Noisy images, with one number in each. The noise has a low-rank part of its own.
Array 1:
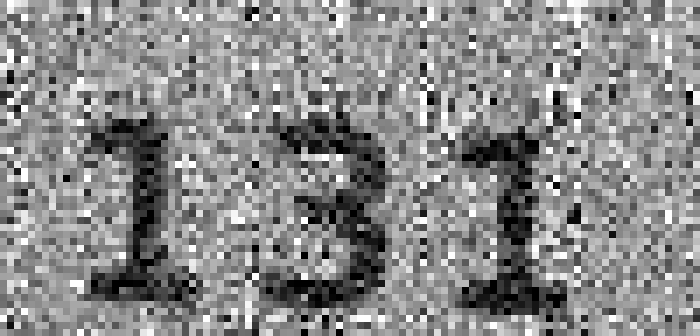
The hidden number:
131
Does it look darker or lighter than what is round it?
darker
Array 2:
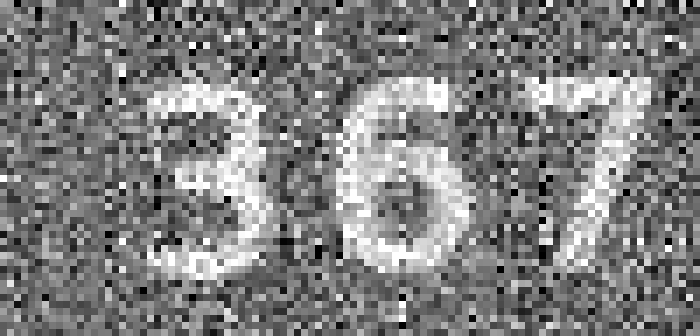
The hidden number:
367
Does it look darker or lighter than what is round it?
lighter
